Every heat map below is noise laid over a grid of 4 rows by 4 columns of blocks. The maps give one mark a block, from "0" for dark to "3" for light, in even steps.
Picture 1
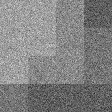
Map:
3320
3321
3221
1000
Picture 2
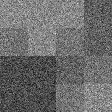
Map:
3331
2321
0012
0023
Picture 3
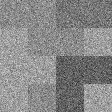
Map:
2211
3223
3300
3203
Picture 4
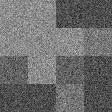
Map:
3300
3332
1310
0020
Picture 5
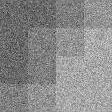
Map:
0012
0123
0133
1233
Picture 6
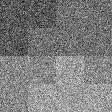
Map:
0011
0111
2232
2333
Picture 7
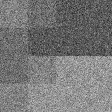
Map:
2100
1000
1233
2333
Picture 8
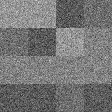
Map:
3301
1032
2222
0010
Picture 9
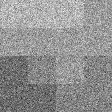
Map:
3332
2222
0121
0011
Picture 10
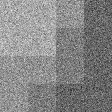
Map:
3320
3310
2210
2100
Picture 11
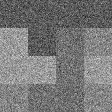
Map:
0000
3012
3313
2112
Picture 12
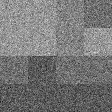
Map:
3321
3323
1011
0000
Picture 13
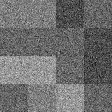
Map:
2201
1110
3310
1231
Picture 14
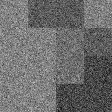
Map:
3113
3321
3320
3300
